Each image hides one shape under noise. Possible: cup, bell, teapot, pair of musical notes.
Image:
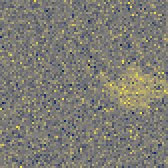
light teapot, middle right
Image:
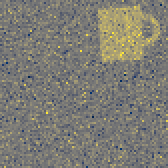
light cup, top right
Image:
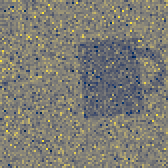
dark cup
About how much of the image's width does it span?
half
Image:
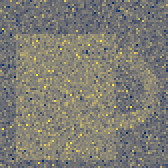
light cup
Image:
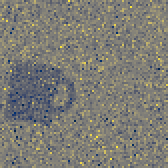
dark cup, middle left
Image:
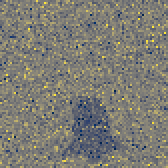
dark bell, bottom middle
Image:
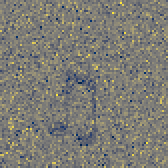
dark pair of musical notes
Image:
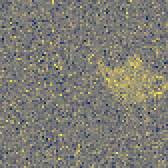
light teapot, middle right
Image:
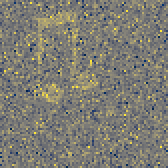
light pair of musical notes
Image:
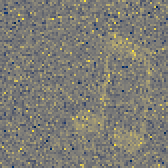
light pair of musical notes
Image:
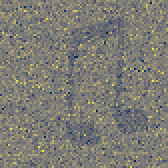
dark pair of musical notes
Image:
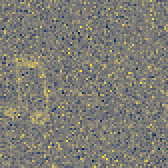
light pair of musical notes, middle left
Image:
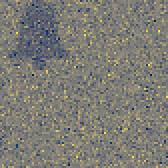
dark bell, top left
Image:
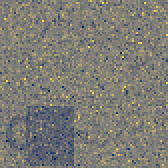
dark cup, bottom left
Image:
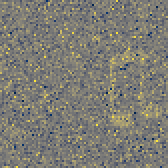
light pair of musical notes
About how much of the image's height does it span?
half
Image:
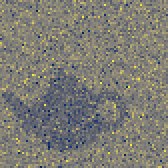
dark teapot
